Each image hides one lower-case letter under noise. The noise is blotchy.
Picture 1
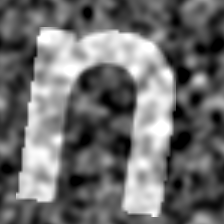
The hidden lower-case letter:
n
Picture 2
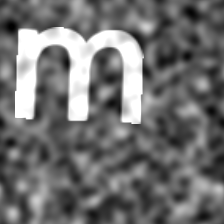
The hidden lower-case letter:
m
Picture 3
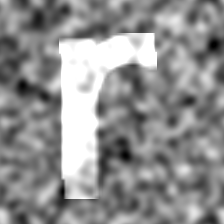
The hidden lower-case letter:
r
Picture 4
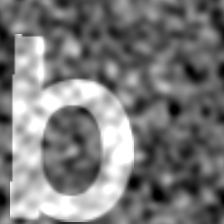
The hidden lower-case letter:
b
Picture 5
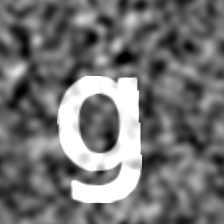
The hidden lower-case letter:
g
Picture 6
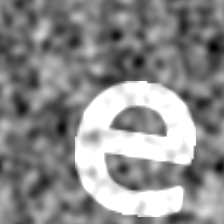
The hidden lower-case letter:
e
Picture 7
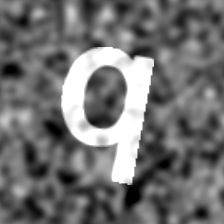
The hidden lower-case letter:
q
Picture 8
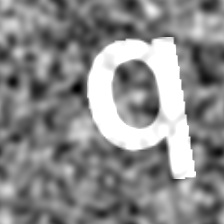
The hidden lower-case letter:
q
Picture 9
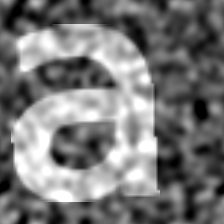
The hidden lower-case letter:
a
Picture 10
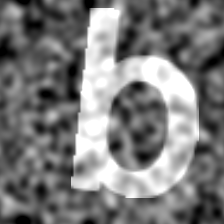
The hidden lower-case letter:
b
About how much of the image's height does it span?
nearly all
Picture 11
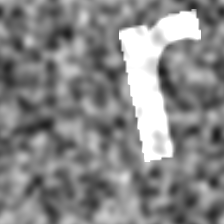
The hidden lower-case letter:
r
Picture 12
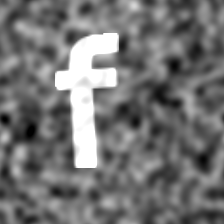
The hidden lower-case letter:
f
